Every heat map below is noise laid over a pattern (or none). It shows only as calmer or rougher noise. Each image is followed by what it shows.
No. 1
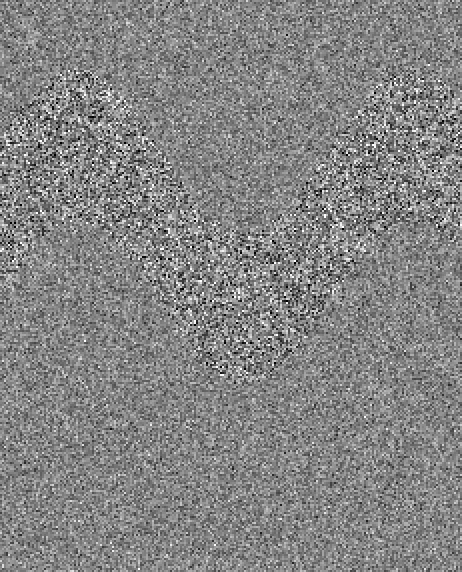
a wavy band
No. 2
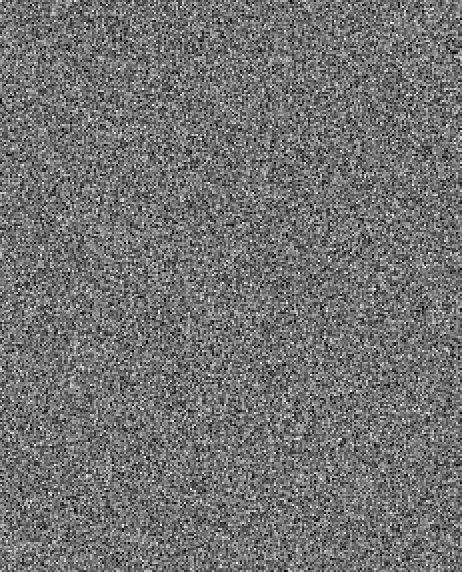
only noise
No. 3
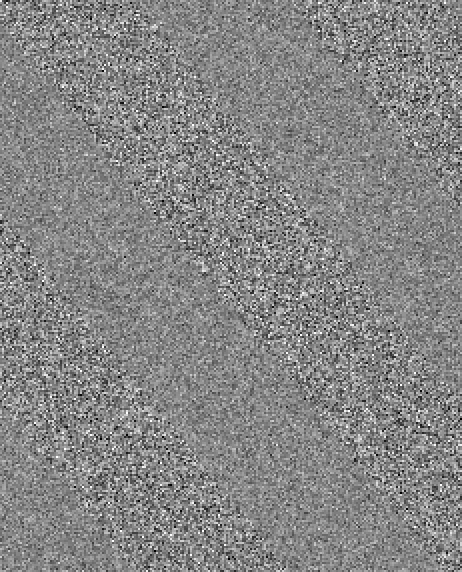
diagonal stripes
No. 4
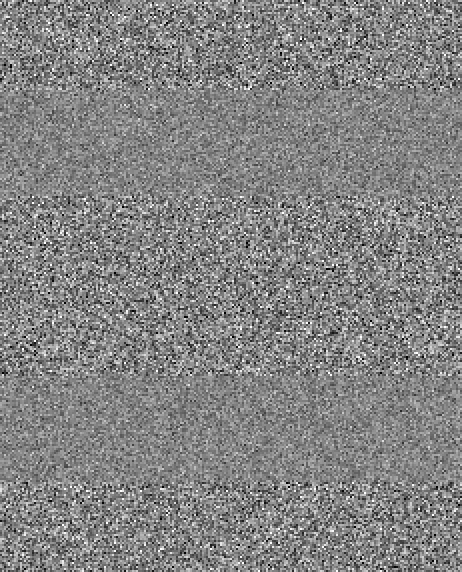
horizontal stripes
